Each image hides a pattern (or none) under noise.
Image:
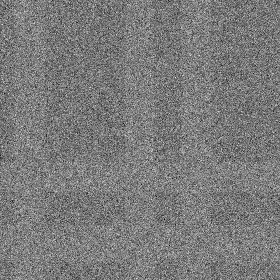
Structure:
bands of rows crossing bands of columns
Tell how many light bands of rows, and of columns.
2 and 3
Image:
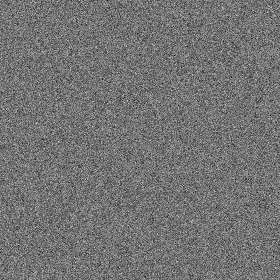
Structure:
only noise
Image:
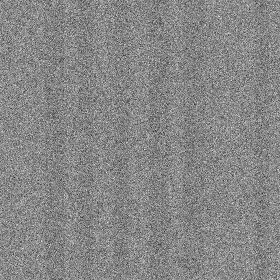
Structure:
bands of columns
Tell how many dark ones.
6
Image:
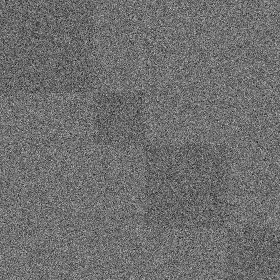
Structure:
blocks along the diagonal
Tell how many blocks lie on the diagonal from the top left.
4
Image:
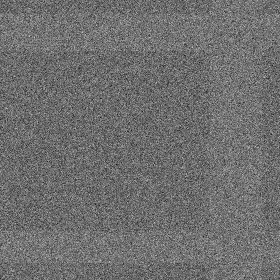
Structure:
bands of rows crossing bands of columns
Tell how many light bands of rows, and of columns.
2 and 1
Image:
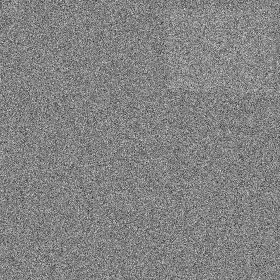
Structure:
one block
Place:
top right
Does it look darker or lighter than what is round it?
lighter
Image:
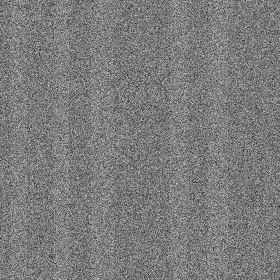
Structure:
bands of columns
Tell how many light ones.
5
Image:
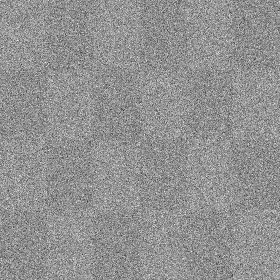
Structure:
a checkerboard
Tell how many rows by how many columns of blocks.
4 by 6
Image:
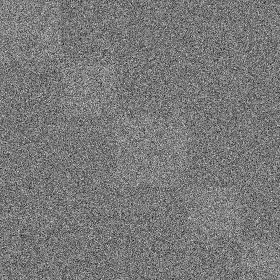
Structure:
blocks along the diagonal
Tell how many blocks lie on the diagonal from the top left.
5
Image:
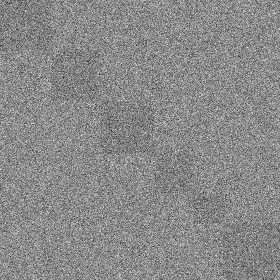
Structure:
blocks along the diagonal
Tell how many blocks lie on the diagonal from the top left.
6
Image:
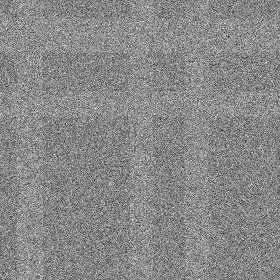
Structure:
bands of rows crossing bands of columns
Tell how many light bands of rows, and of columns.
2 and 3
